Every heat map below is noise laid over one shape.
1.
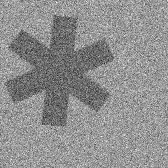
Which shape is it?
asterisk
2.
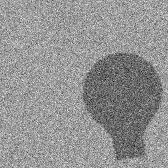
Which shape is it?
light bulb
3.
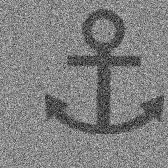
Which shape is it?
anchor
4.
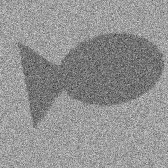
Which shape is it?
fish
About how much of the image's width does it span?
nearly all
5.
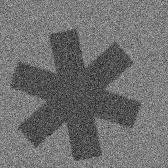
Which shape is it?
asterisk
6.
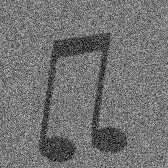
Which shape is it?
pair of musical notes
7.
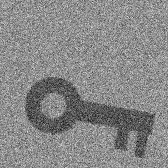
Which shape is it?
key
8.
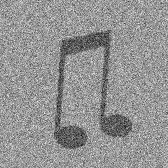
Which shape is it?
pair of musical notes
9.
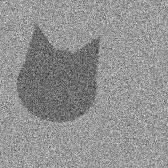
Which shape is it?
cat's head
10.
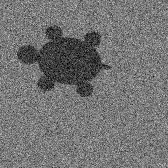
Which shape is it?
turtle
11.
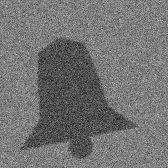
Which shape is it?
bell
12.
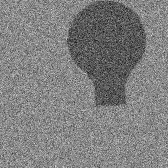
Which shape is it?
light bulb
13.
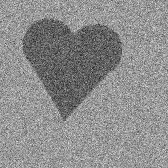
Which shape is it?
heart
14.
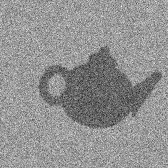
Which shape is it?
teapot
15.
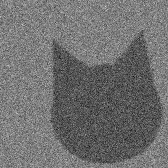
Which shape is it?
cat's head
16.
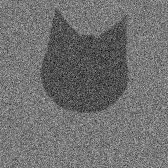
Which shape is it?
cat's head
